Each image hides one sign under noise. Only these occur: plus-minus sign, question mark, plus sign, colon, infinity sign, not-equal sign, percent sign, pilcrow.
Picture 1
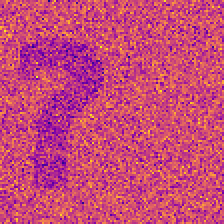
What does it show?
dark question mark
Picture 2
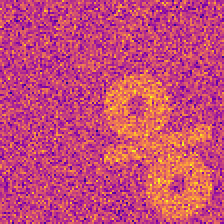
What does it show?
light percent sign
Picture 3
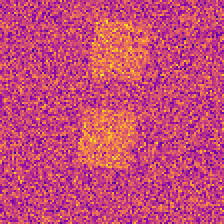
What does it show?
light colon
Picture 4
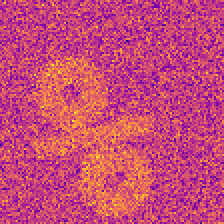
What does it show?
light percent sign
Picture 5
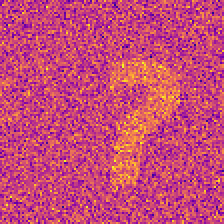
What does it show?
light question mark
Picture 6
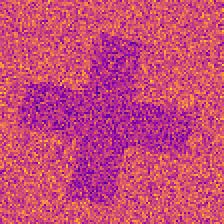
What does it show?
dark plus sign
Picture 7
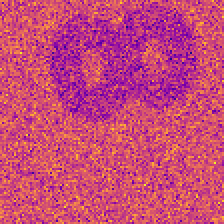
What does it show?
dark infinity sign
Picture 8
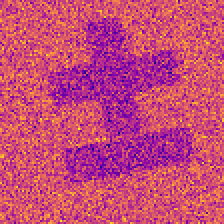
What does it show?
dark plus-minus sign
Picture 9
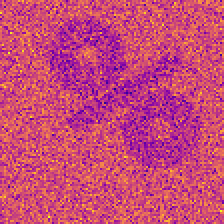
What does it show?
dark percent sign
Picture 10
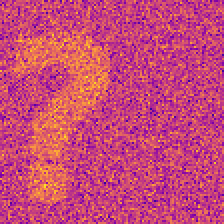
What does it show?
light question mark
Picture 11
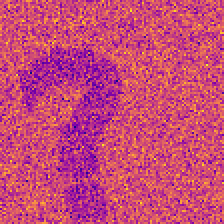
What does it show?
dark question mark
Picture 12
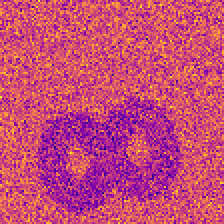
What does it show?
dark infinity sign
